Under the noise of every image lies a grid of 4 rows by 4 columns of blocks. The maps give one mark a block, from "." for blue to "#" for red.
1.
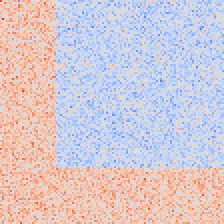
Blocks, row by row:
# . . .
# . . .
# . . .
# # # #
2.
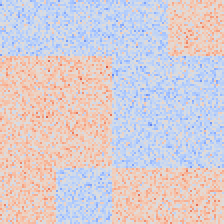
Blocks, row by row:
. . . #
# # . .
# # . .
# . # #
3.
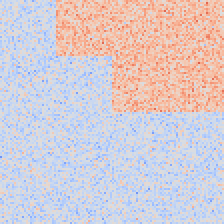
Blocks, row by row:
. # # #
. . # #
. . . .
. . . .
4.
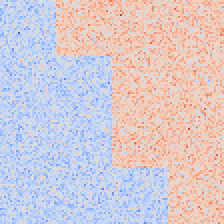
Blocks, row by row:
. # # #
. . # #
. . # #
. . . #
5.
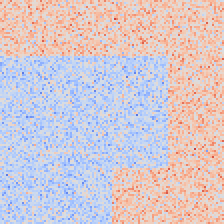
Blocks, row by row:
# # # #
. . . #
. . . #
. . # #
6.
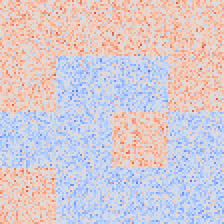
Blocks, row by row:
# # # #
# . . #
. . # .
# . . .
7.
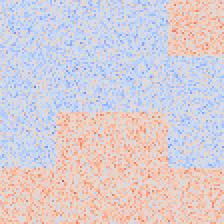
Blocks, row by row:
. . . #
. . . .
. # # .
# # # #
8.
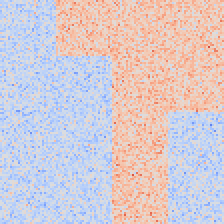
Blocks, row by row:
. # # #
. . # #
. . # .
. . # .
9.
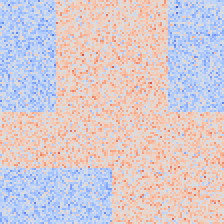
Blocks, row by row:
. # # .
. # # .
# # # #
. . # #
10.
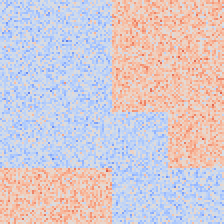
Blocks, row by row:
. . # #
. . # #
. . . #
# # . .
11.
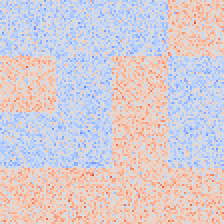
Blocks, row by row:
. . . #
# . # .
. . # .
# # # #
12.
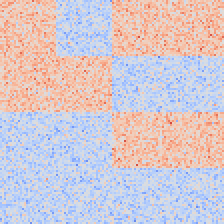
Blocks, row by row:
# . # #
# # . .
. . # #
. . . .
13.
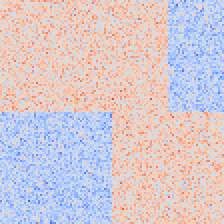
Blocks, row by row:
# # # .
# # # .
. . # #
. . # #
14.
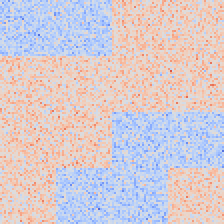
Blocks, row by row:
. . # #
# # # #
# # . .
# . . #
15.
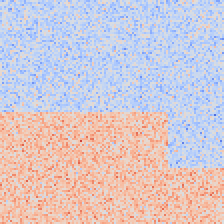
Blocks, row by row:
. . . .
. . . .
# # # .
# # # #
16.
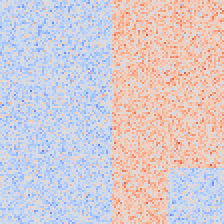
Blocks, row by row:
. . # #
. . # #
. . # #
. . # .
